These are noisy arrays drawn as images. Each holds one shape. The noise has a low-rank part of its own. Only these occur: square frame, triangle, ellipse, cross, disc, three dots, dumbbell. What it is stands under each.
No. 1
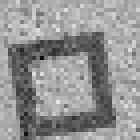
square frame
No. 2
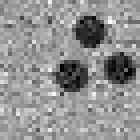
three dots
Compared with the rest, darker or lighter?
darker
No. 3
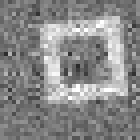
square frame
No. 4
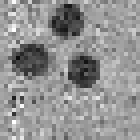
three dots
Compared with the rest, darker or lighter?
darker
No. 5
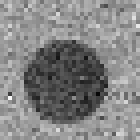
disc
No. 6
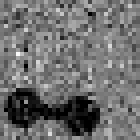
dumbbell
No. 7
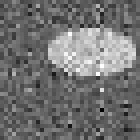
ellipse
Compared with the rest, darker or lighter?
lighter
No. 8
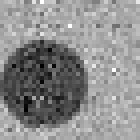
disc
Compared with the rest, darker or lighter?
darker
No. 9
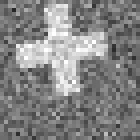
cross
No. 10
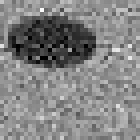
ellipse
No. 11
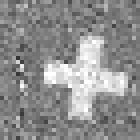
cross
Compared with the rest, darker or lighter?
lighter
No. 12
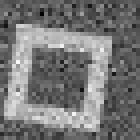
square frame
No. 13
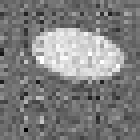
ellipse
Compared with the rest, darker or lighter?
lighter
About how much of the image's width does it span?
two thirds
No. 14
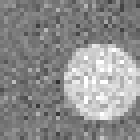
disc
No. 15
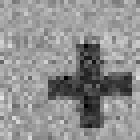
cross
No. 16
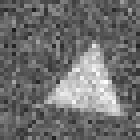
triangle
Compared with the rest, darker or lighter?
lighter
